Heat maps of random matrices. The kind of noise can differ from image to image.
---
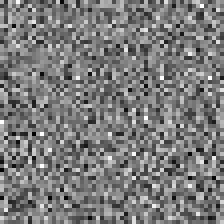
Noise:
low rank plus noise
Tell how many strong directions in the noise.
three or four
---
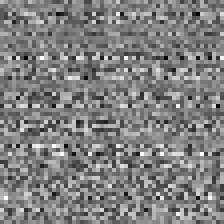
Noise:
rows of uneven size
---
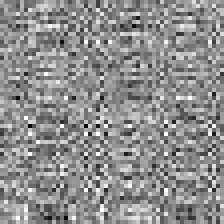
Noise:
low rank plus noise
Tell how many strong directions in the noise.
two
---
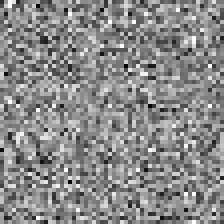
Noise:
low rank plus noise
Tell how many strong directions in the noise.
five to eight
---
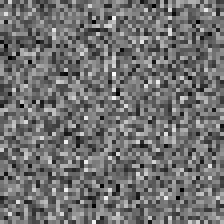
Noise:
independent entries
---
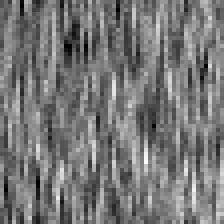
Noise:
streaked along the columns
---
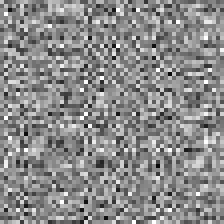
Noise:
low rank plus noise
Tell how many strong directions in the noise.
two
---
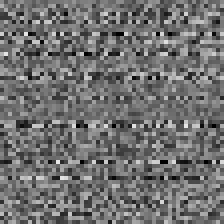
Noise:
rows of uneven size
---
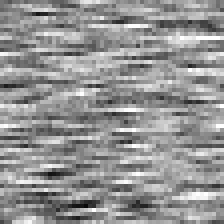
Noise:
streaked along the rows
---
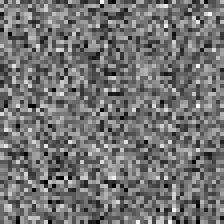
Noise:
low rank plus noise
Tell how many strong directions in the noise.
five to eight
